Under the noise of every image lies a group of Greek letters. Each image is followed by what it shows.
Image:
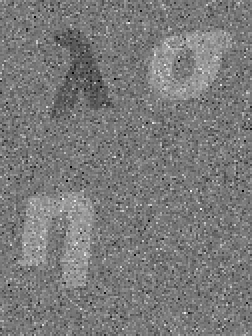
top left: dark lambda; top right: light sigma; bottom left: light eta
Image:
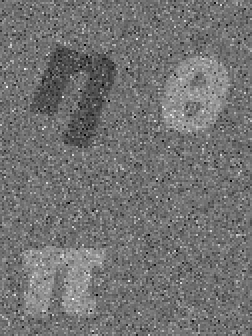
top left: dark eta; top right: light theta; bottom left: light pi
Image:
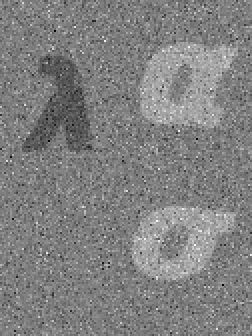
top left: dark lambda; top right: light alpha; bottom right: light sigma
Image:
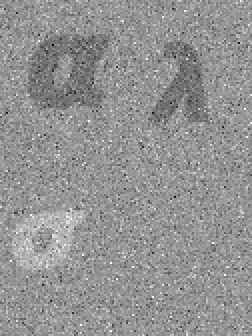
top left: dark alpha; top right: dark lambda; bottom left: light sigma
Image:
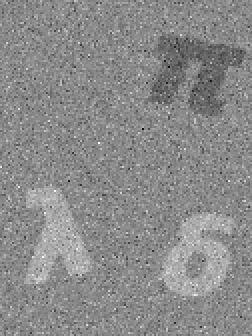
top right: dark pi; bottom left: light lambda; bottom right: light delta
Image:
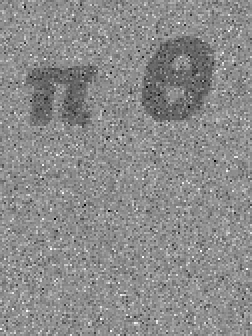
top left: dark pi; top right: dark theta
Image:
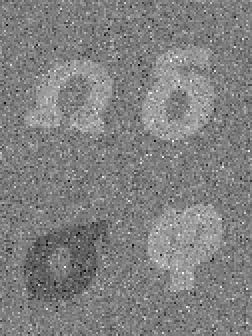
top left: light omega; top right: light delta; bottom left: dark sigma; bottom right: light phi
